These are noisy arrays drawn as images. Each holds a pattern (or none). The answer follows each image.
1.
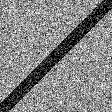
a diagonal band
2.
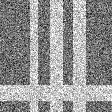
bands of rows crossing bands of columns
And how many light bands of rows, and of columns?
1 and 3
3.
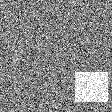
one block
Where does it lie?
bottom right
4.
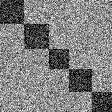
blocks along the diagonal
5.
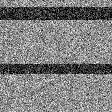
bands of rows
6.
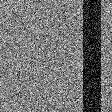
one band of columns
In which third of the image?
right
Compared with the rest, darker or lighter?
darker
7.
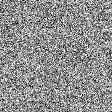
only noise
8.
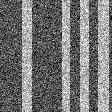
bands of columns
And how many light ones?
4
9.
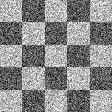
a checkerboard
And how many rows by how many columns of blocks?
5 by 5
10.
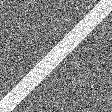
a diagonal band
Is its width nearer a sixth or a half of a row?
a sixth
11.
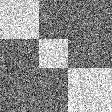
blocks along the diagonal
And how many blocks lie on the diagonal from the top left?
3
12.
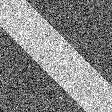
a diagonal band
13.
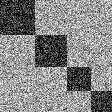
blocks along the diagonal
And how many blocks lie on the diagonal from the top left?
4
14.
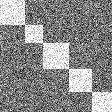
blocks along the diagonal
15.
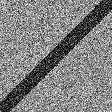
a diagonal band
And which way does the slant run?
bottom left to top right
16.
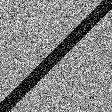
a diagonal band
